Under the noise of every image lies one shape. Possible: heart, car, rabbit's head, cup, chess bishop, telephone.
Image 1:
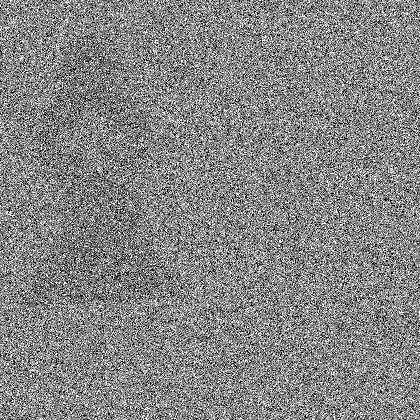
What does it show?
dark chess bishop
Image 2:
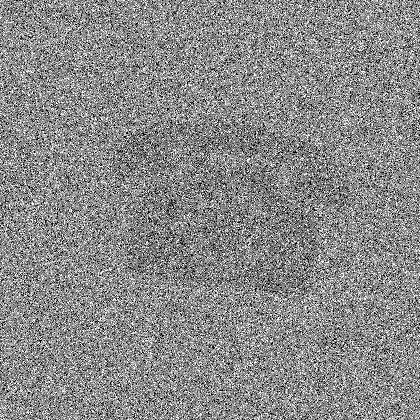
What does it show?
dark telephone
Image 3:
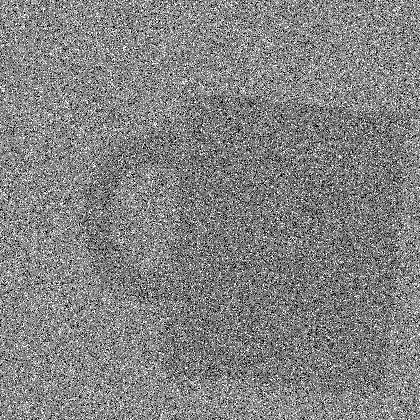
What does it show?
dark cup
